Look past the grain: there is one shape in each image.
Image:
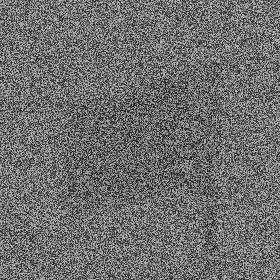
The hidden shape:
flag
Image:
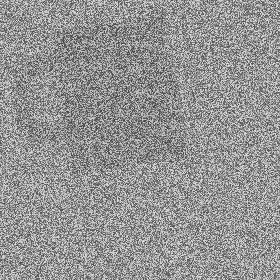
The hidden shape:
cup
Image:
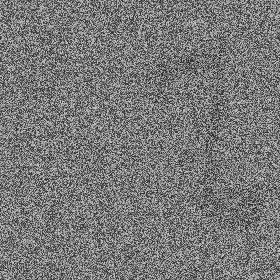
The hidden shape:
musical note
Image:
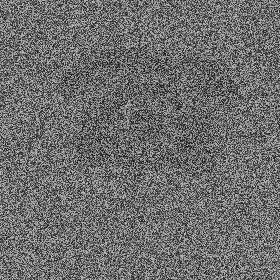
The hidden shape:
telephone
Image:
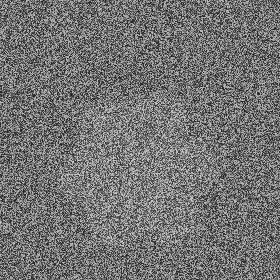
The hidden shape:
flower
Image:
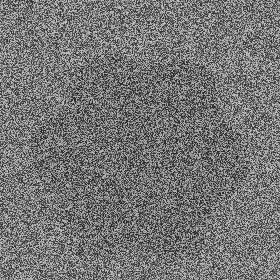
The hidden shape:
flower
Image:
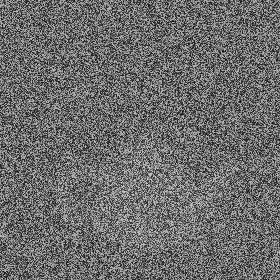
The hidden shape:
teapot
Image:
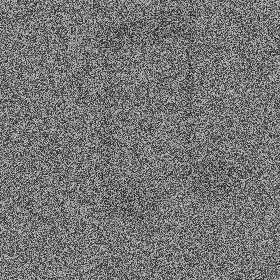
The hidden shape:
pair of musical notes
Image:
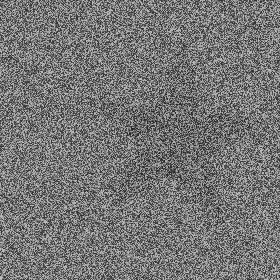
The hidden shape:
star
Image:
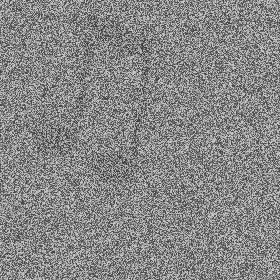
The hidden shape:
pair of musical notes
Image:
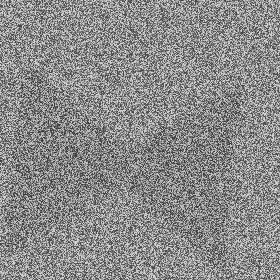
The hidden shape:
bow tie
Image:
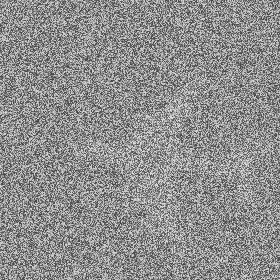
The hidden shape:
airplane
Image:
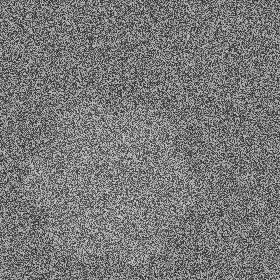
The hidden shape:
flower
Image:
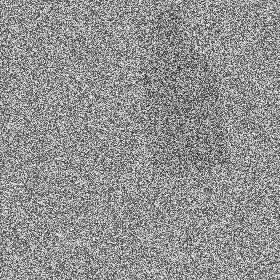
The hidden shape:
bottle
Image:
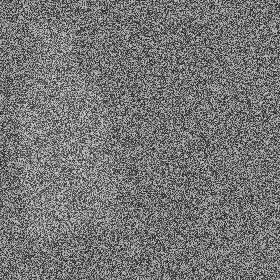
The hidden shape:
bottle
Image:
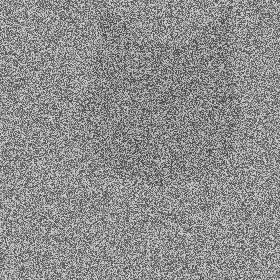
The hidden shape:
cat's head
